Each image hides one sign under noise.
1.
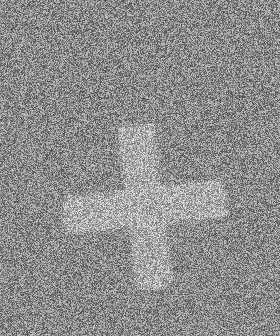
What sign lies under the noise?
plus sign
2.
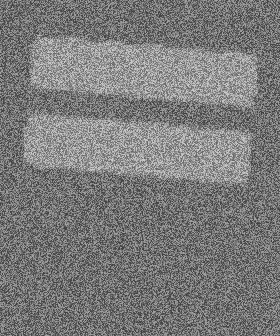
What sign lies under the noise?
equals sign
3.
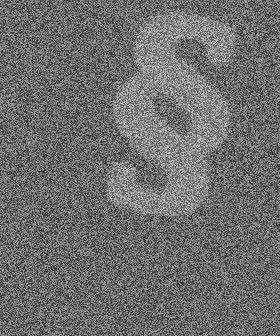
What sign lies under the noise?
section sign
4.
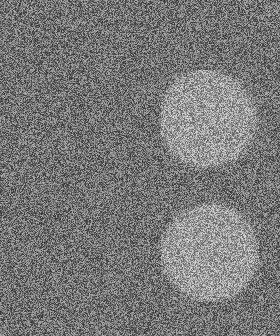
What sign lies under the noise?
colon
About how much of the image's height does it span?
two thirds
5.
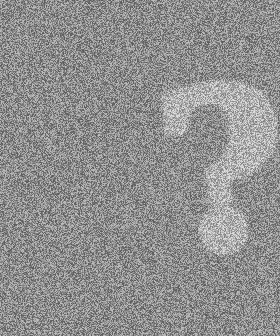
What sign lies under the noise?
question mark
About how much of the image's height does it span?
half
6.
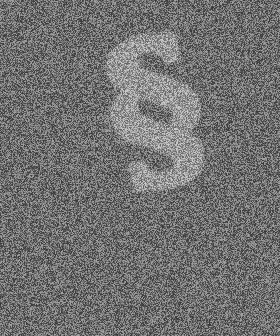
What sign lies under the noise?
section sign
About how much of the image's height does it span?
half
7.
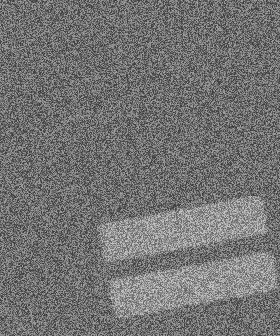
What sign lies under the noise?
equals sign
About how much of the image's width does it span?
two thirds
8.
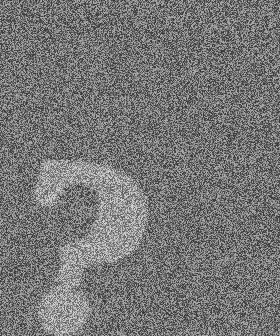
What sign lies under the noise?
question mark
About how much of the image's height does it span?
half
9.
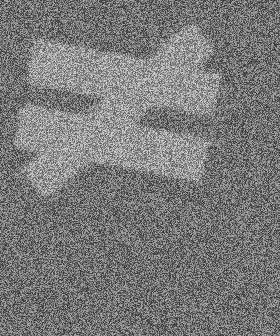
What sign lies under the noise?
not-equal sign
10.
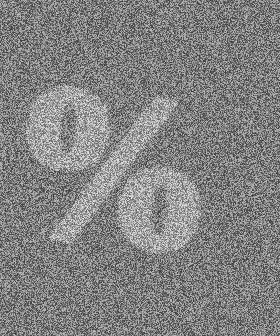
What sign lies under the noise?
percent sign
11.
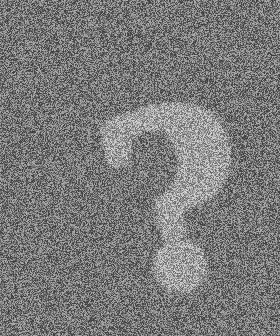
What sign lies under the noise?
question mark
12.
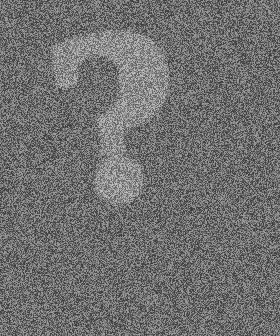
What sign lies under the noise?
question mark
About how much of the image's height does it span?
half
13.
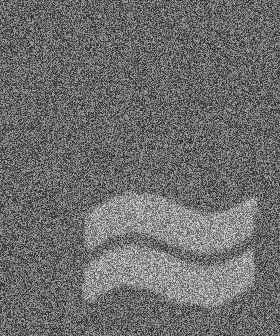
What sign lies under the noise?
approximately sign
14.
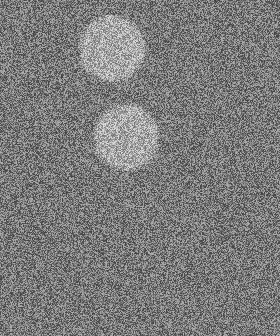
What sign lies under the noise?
colon
